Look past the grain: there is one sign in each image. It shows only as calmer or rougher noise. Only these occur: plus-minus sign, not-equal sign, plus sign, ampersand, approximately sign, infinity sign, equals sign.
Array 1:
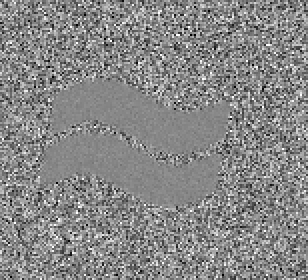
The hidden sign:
approximately sign
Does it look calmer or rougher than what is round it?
calmer
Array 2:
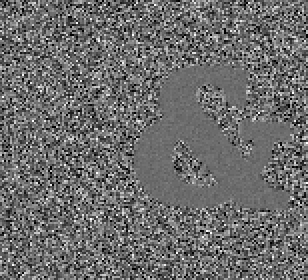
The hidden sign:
ampersand
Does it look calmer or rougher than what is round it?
calmer
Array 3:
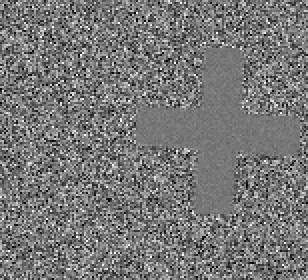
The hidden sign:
plus sign
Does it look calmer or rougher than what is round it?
calmer
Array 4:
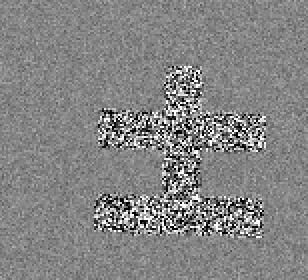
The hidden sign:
plus-minus sign
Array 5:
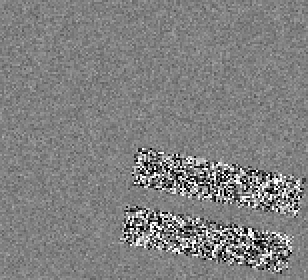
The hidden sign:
equals sign
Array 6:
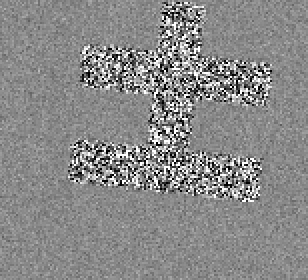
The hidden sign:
plus-minus sign
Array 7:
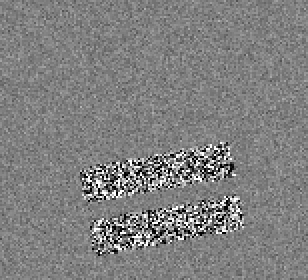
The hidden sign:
equals sign
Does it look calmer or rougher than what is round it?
rougher
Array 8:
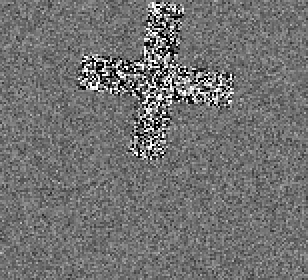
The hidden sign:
plus sign
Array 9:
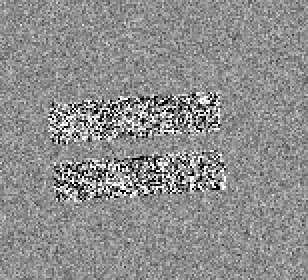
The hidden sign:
equals sign
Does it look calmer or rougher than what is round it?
rougher
